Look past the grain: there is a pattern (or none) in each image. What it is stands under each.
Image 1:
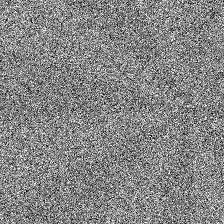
spokes from one point
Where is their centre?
middle right
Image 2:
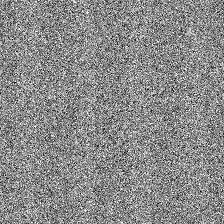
vertical stripes
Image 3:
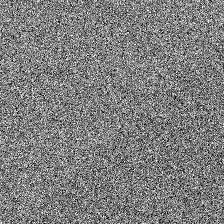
a sharp edge
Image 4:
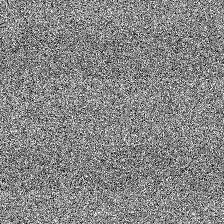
horizontal stripes
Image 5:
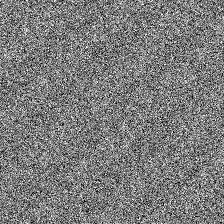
diagonal stripes
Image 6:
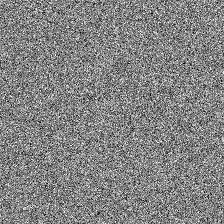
only noise
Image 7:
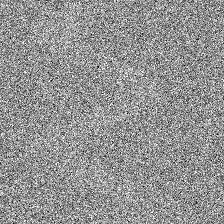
a wavy band
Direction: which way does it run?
top to bottom
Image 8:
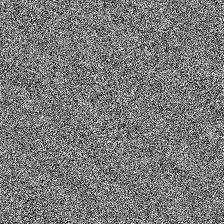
diagonal stripes
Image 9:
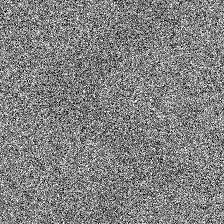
a wavy band
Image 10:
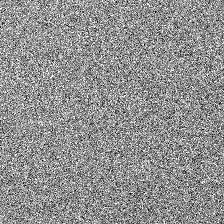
a smooth slope
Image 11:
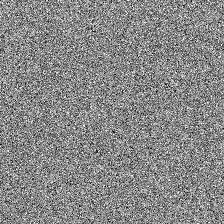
only noise
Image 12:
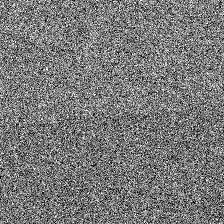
a sharp edge
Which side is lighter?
top
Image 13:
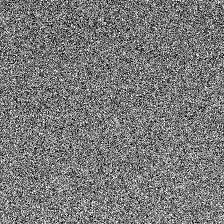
a smooth slope
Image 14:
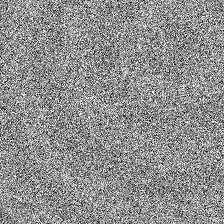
rings round one point
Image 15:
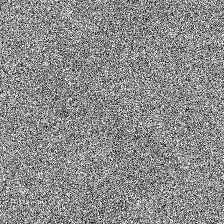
a wavy band
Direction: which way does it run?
top to bottom
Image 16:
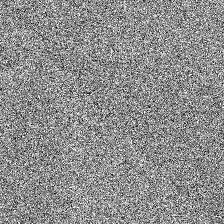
spokes from one point
